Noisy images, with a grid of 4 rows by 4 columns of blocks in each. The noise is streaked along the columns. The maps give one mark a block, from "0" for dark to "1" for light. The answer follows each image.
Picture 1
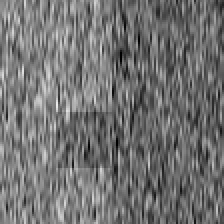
1 1 0 0
1 1 0 0
1 0 0 0
1 1 0 0
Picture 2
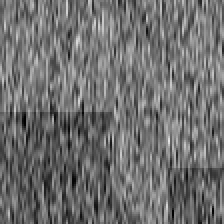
1 1 1 1
1 1 1 1
0 0 1 1
0 0 1 0
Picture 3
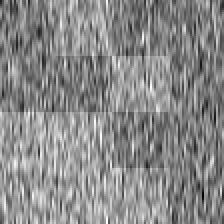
0 1 0 0
0 0 1 0
1 1 0 0
1 1 1 0
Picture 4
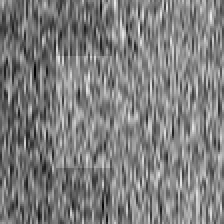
0 0 1 1
0 1 1 1
0 1 1 1
0 0 1 1
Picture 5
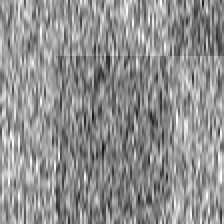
1 1 1 0
1 0 0 1
1 0 0 1
1 0 0 1
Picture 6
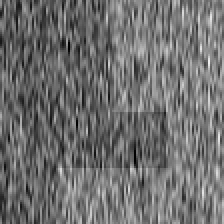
0 0 1 1
0 0 1 1
0 0 0 1
0 1 1 1
